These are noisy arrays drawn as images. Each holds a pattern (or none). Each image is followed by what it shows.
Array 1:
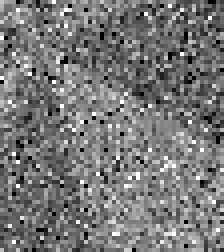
spokes from one point
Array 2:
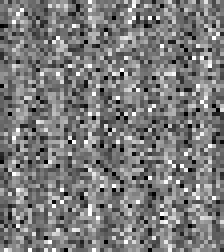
vertical stripes
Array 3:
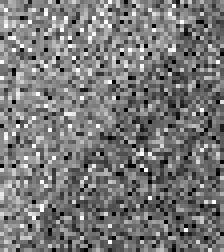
a sharp edge
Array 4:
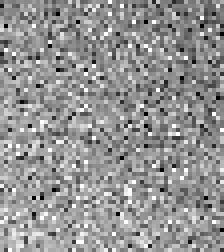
a smooth slope
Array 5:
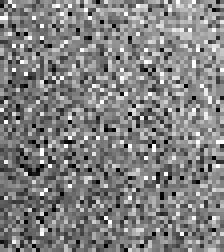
a smooth slope
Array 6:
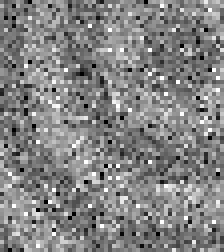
rings round one point
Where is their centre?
top right
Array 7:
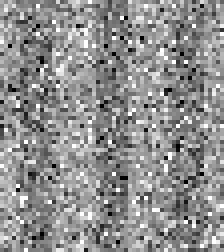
vertical stripes
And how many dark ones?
3
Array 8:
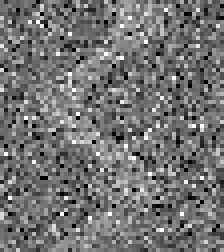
a wavy band
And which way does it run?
top to bottom
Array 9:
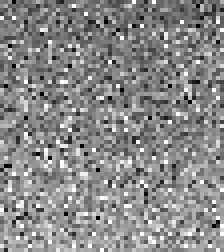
a smooth slope
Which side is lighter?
bottom
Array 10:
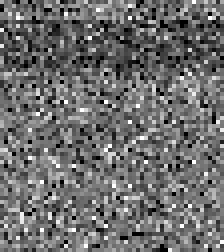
one horizontal stripe
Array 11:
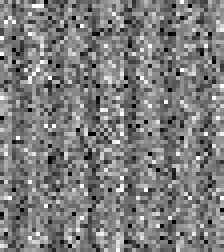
vertical stripes
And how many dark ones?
6
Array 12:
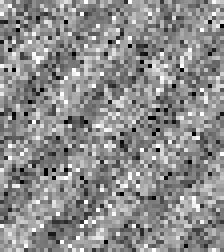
diagonal stripes
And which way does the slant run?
bottom left to top right
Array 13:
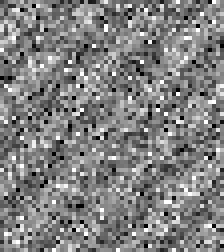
diagonal stripes
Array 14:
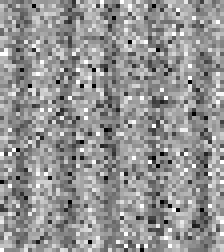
vertical stripes
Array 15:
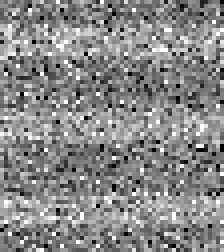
horizontal stripes
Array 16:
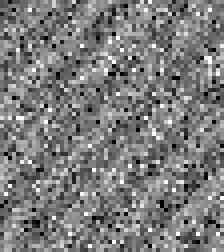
diagonal stripes
